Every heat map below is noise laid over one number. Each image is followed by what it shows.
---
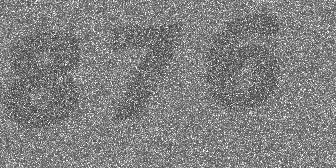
876
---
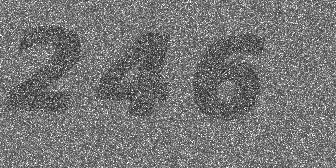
246
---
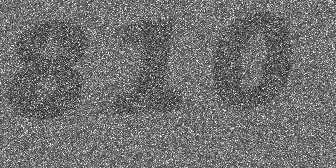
810
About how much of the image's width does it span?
nearly all
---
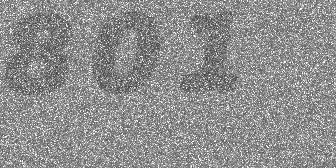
801
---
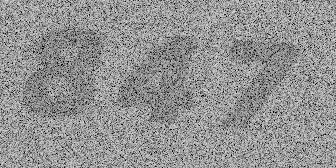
847
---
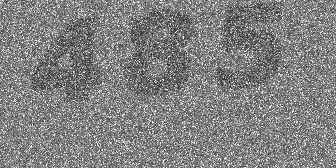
485
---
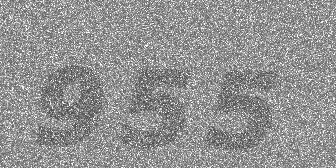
955
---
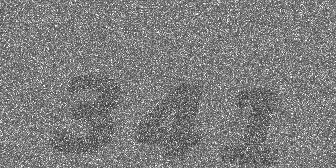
341
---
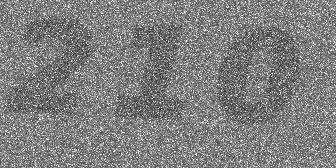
210
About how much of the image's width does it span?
nearly all
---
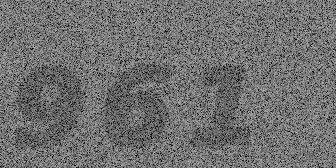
961
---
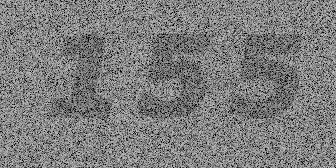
155
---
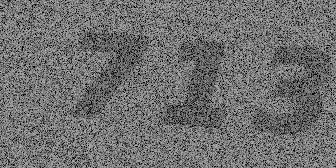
713
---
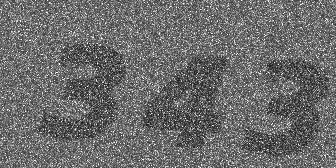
343
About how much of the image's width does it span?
nearly all
